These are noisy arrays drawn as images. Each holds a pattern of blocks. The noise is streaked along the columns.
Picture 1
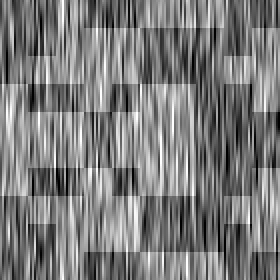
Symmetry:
top and bottom mirror each other
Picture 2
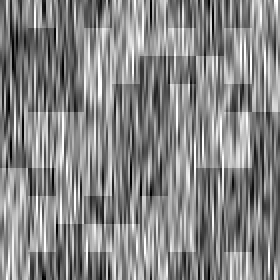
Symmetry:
the same after a half turn
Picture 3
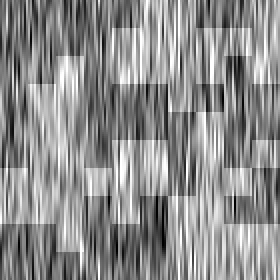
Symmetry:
no symmetry
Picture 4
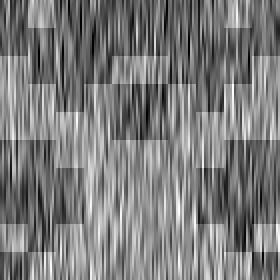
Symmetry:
left and right mirror each other
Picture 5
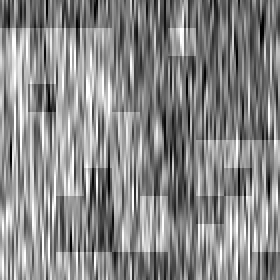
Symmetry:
no symmetry
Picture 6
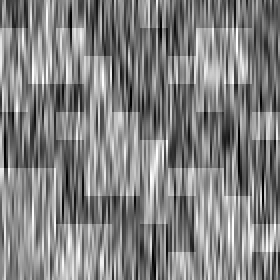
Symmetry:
mirrored about the diagonal from the bottom left
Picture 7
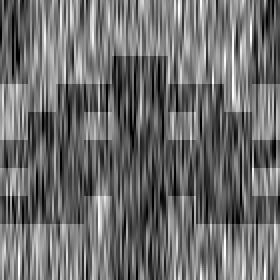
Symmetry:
left and right mirror each other
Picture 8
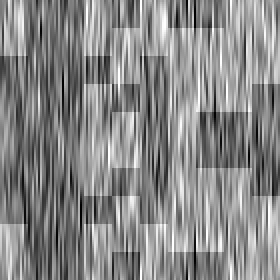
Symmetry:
top and bottom mirror each other
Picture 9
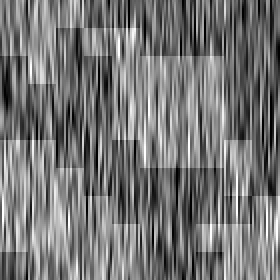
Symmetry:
mirrored about the diagonal from the bottom left
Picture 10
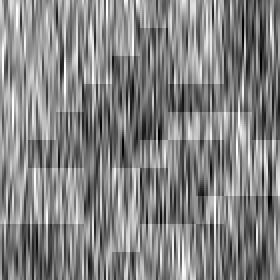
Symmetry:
mirrored about the diagonal from the top left
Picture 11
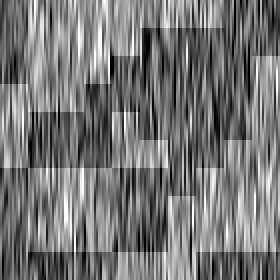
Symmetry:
mirrored about the diagonal from the bottom left
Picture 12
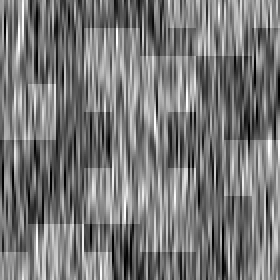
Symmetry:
the same after a half turn
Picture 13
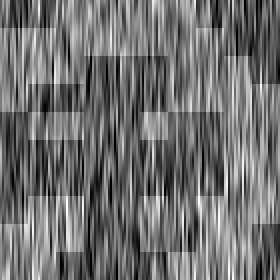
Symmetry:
mirrored about the diagonal from the bottom left
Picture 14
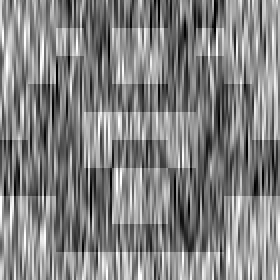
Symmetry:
left and right mirror each other
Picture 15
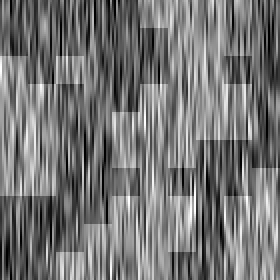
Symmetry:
no symmetry
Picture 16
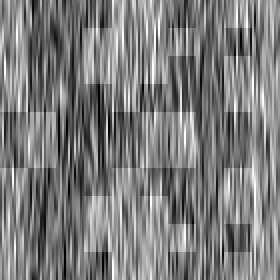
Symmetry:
top and bottom mirror each other
